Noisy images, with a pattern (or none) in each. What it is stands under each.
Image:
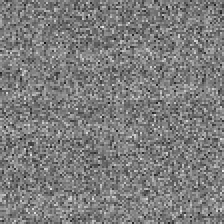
bands of rows
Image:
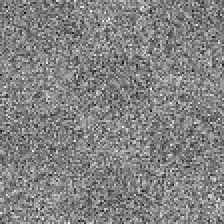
a checkerboard
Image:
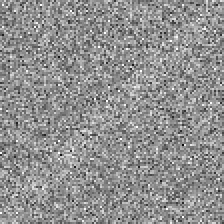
a diagonal band
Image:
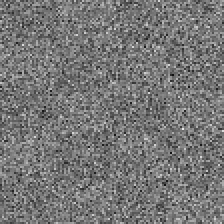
a checkerboard
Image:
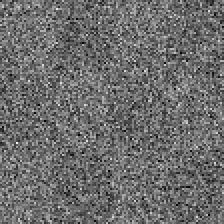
a checkerboard
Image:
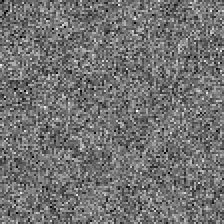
a checkerboard
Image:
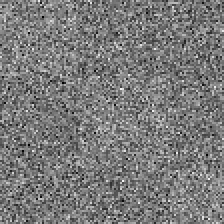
blocks along the diagonal
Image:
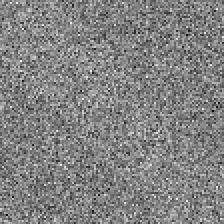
a diagonal band
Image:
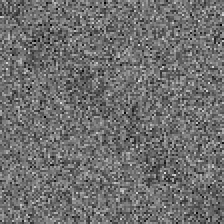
blocks along the diagonal
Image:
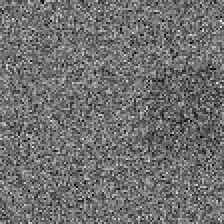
one block
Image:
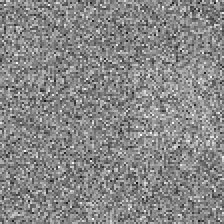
one block
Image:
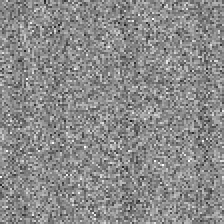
bands of columns
